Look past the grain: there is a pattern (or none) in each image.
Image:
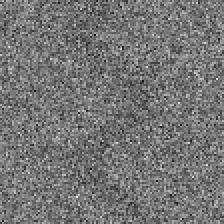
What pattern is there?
a wavy band
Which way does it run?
top to bottom
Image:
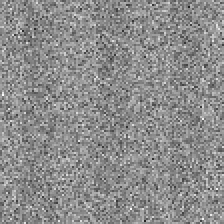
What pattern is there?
vertical stripes
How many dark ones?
3
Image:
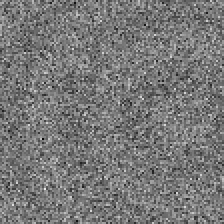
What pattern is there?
rings round one point
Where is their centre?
middle right
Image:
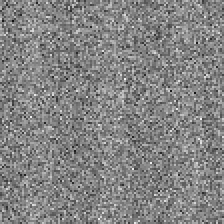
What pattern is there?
vertical stripes
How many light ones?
3
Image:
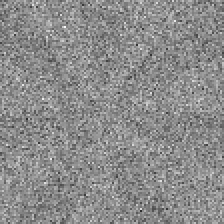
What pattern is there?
spokes from one point
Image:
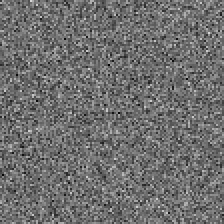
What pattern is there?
only noise
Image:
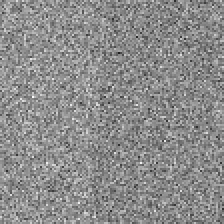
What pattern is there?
a sharp edge
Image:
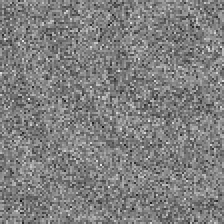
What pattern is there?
rings round one point
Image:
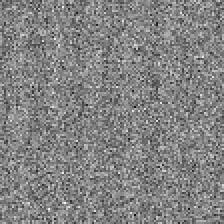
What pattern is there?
vertical stripes
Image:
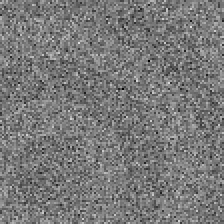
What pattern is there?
rings round one point
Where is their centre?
bottom left
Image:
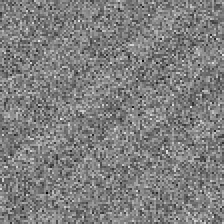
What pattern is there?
diagonal stripes
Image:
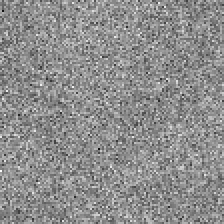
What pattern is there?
spokes from one point
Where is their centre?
bottom middle
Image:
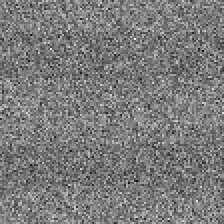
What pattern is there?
horizontal stripes
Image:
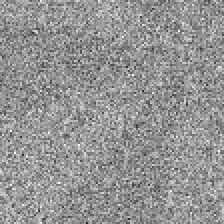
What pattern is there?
spokes from one point
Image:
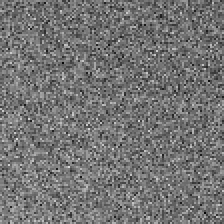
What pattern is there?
a smooth slope
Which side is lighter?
bottom left
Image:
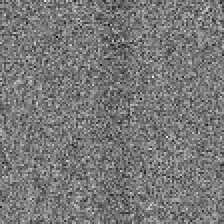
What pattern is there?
one vertical stripe
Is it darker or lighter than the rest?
darker
